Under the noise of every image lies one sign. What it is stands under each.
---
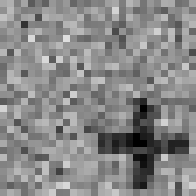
plus sign
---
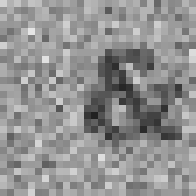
ampersand
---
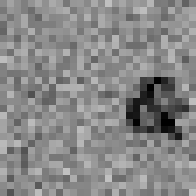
ampersand
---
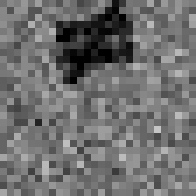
not-equal sign
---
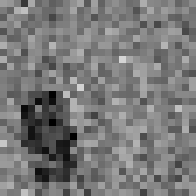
section sign
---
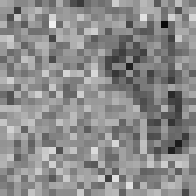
pilcrow
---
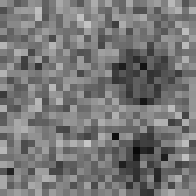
colon
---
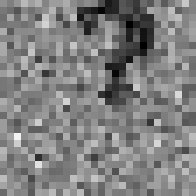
question mark
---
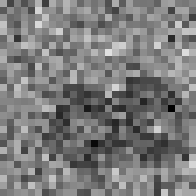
infinity sign
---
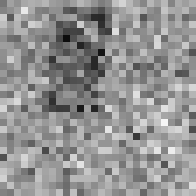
section sign
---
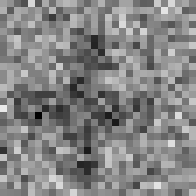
plus sign
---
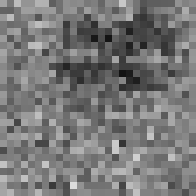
not-equal sign
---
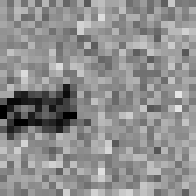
approximately sign
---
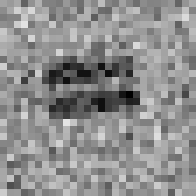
equals sign
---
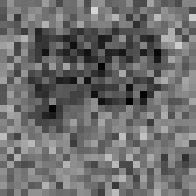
not-equal sign
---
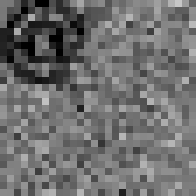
at sign
